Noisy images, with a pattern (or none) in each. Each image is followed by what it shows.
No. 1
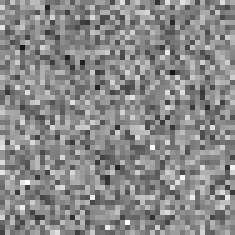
only noise
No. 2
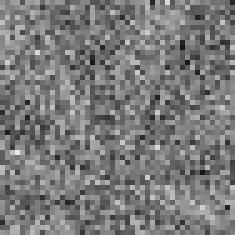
spokes from one point
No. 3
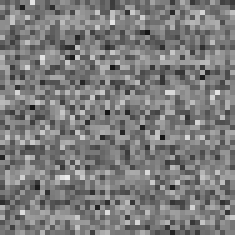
horizontal stripes
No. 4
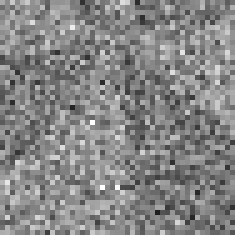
spokes from one point
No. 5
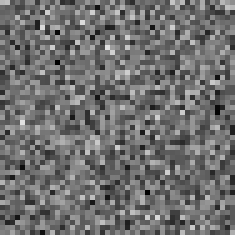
only noise
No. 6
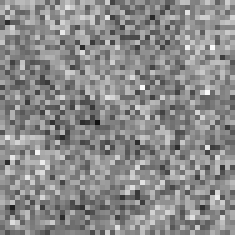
spokes from one point
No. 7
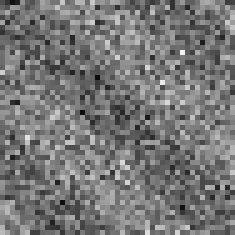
diagonal stripes
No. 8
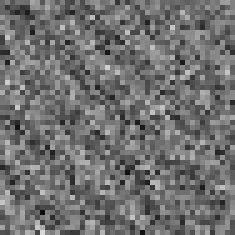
diagonal stripes
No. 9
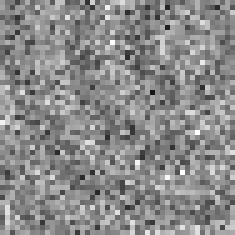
rings round one point
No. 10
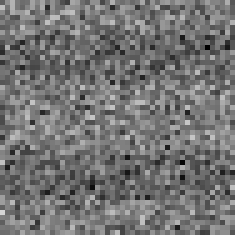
horizontal stripes
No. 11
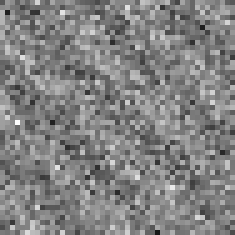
diagonal stripes
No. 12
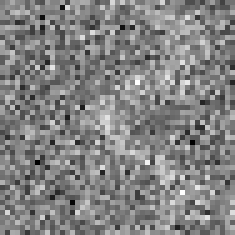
a wavy band
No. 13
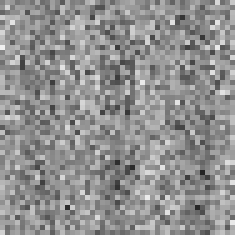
vertical stripes
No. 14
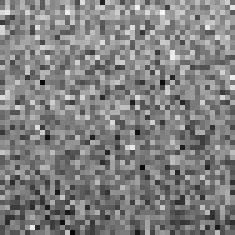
a smooth slope
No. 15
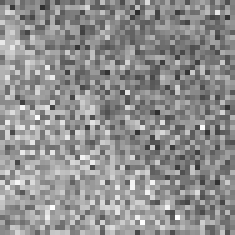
a sharp edge
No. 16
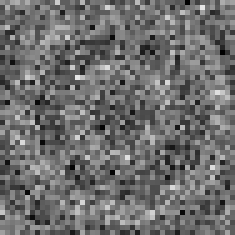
rings round one point
